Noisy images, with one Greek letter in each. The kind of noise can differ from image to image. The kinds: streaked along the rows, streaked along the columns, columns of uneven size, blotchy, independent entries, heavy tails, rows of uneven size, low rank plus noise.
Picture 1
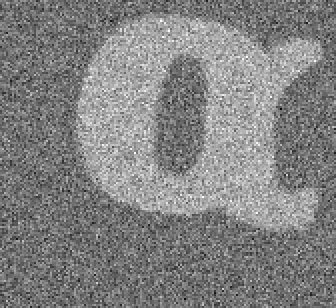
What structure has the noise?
independent entries
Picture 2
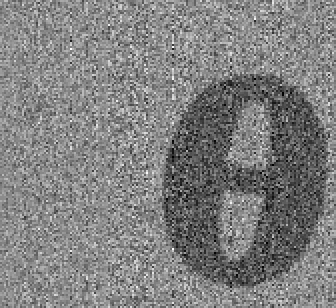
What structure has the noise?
columns of uneven size
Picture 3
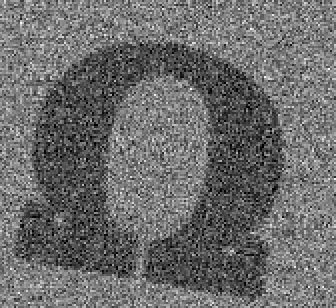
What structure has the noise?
low rank plus noise
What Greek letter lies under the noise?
omega
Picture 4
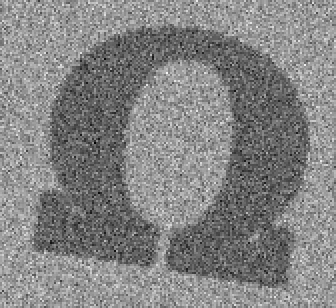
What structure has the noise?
independent entries
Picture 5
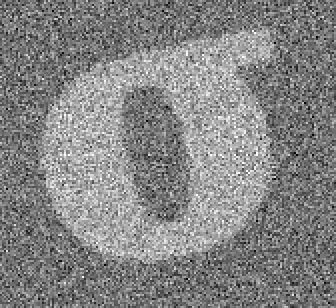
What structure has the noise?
low rank plus noise
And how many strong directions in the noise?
one
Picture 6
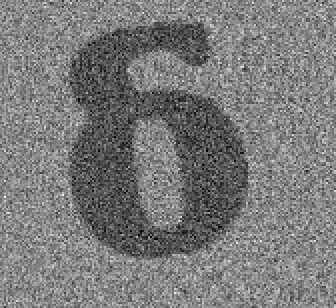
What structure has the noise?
low rank plus noise
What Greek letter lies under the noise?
delta
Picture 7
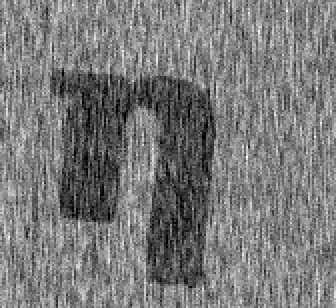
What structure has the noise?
streaked along the columns
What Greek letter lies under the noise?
eta
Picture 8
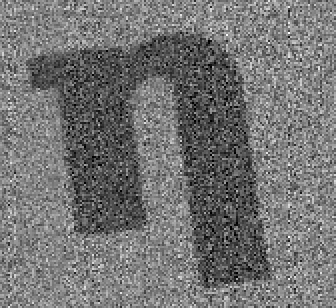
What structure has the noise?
columns of uneven size
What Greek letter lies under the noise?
eta
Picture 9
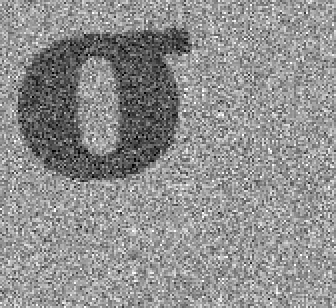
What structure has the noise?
low rank plus noise
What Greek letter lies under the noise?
sigma
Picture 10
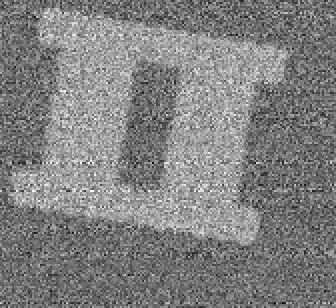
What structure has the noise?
rows of uneven size
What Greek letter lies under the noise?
pi
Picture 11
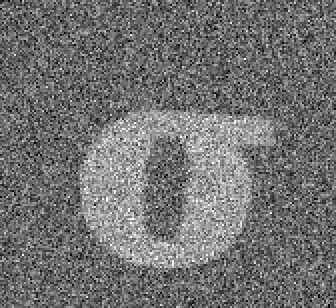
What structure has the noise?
independent entries
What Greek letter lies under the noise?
sigma
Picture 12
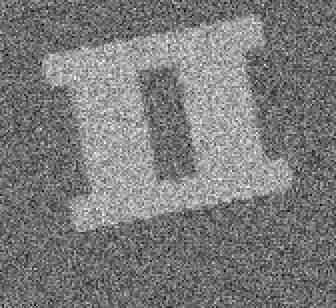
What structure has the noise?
independent entries
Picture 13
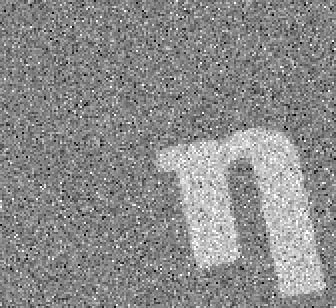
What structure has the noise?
heavy tails
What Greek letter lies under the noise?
eta
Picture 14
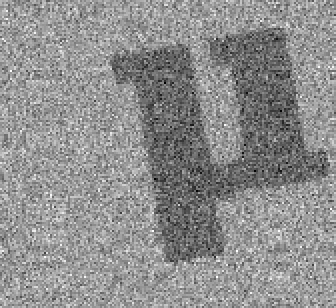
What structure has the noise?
low rank plus noise
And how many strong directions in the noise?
one
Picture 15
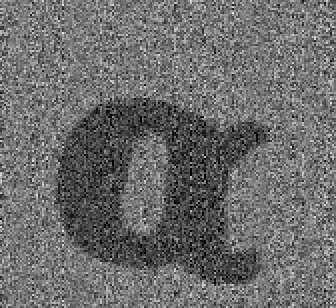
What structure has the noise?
columns of uneven size
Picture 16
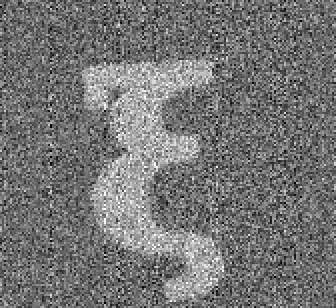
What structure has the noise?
columns of uneven size
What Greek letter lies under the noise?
xi
